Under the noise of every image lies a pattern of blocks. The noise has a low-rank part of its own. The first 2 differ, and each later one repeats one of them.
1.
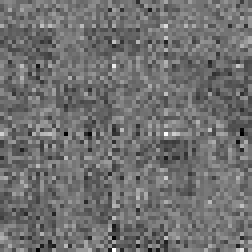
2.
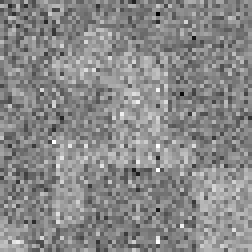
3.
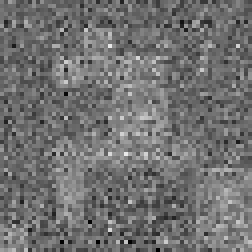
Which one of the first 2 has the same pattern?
2
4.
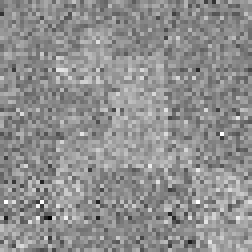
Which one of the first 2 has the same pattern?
2
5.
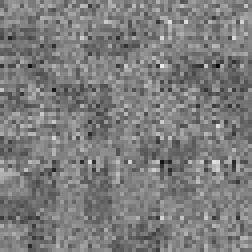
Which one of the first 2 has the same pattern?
1
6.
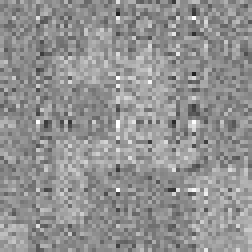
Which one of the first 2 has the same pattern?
2
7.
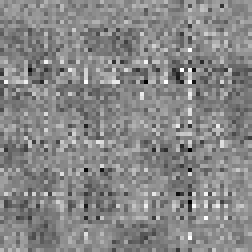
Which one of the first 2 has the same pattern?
1
